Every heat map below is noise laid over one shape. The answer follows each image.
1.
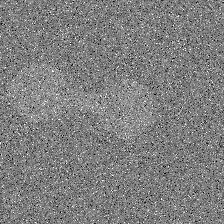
dumbbell
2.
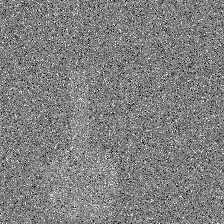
lollipop
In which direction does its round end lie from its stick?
down
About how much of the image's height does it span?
two thirds
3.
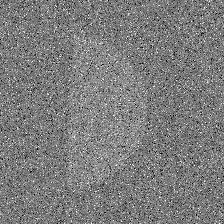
half disc
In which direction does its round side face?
right
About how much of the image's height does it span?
two thirds
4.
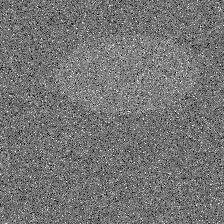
ellipse
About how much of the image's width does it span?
two thirds
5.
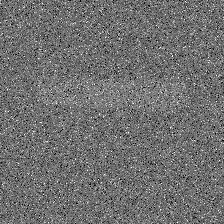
bar
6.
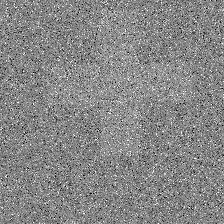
cross
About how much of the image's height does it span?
two thirds
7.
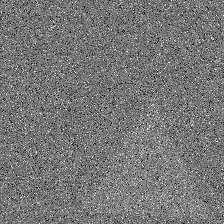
triangle
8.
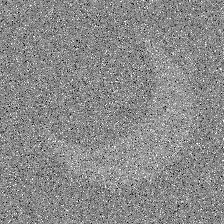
crescent
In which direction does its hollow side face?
up and left
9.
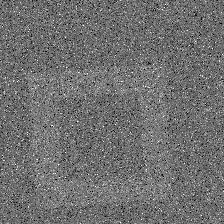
square frame
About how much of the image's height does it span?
two thirds
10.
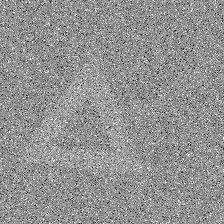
triangle frame
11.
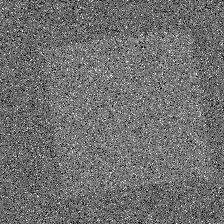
square
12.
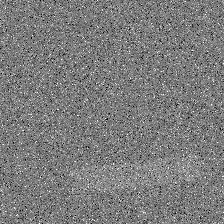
bar
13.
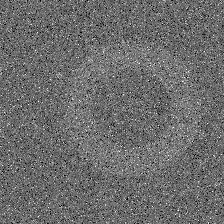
ring
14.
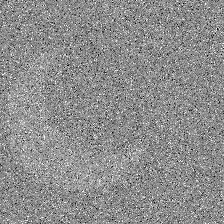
crescent
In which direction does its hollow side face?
up and right
